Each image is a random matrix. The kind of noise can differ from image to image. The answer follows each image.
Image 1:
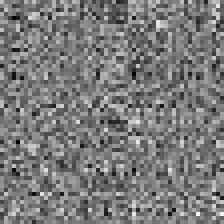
low rank plus noise
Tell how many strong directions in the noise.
three or four
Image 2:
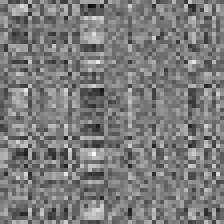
low rank plus noise
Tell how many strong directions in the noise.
one
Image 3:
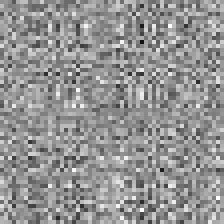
low rank plus noise
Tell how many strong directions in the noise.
two
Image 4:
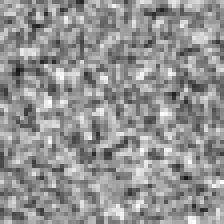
blotchy
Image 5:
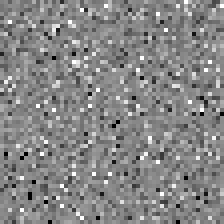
heavy tails
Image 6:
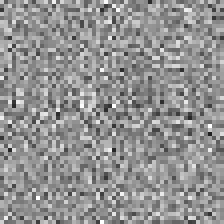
low rank plus noise
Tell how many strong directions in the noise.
three or four
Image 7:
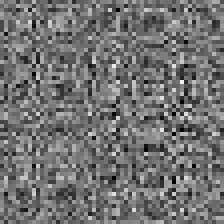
low rank plus noise
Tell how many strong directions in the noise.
three or four
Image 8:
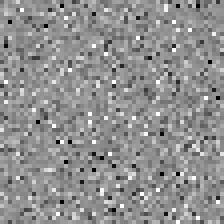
heavy tails
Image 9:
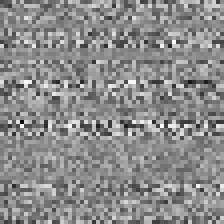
rows of uneven size
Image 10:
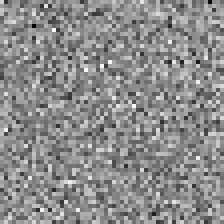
independent entries
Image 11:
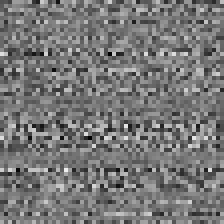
rows of uneven size
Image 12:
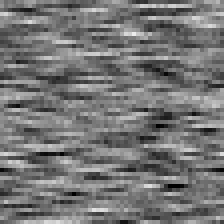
streaked along the rows
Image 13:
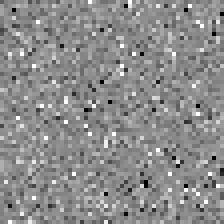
heavy tails
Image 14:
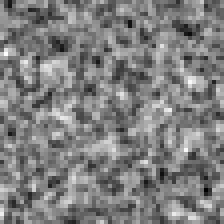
blotchy
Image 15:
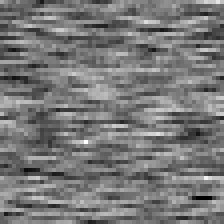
streaked along the rows
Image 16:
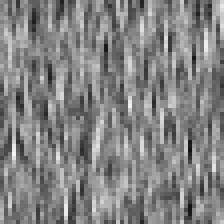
streaked along the columns
